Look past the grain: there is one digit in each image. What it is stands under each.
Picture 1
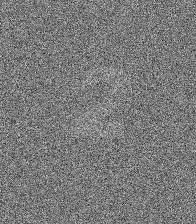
2
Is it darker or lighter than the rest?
lighter
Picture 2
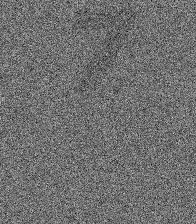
7
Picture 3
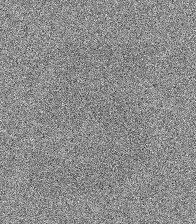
5
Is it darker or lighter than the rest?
darker
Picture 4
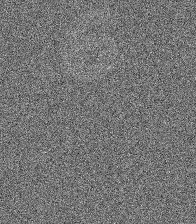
6
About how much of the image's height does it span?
a third
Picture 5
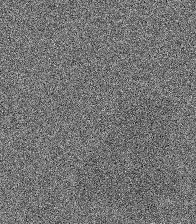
4
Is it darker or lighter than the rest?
darker
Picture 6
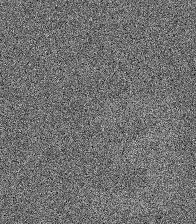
3
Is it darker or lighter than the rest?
lighter
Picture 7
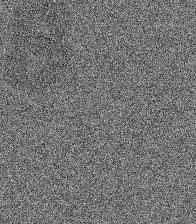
8
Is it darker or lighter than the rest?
darker
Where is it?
top left
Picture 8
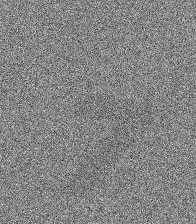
7
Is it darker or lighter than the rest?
darker
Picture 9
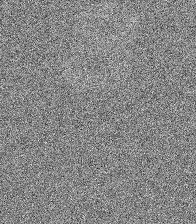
8
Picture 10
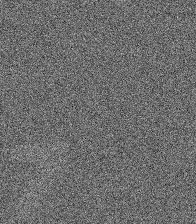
7
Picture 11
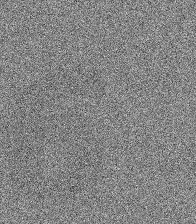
6
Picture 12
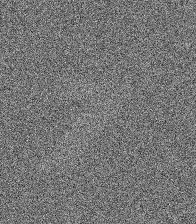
7
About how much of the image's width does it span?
half
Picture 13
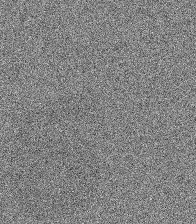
6
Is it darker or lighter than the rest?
darker
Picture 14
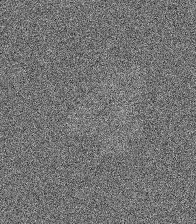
4
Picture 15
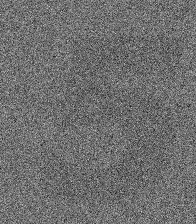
5
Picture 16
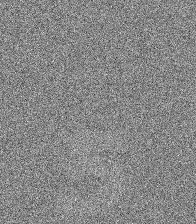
5
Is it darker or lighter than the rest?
lighter
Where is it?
bottom middle
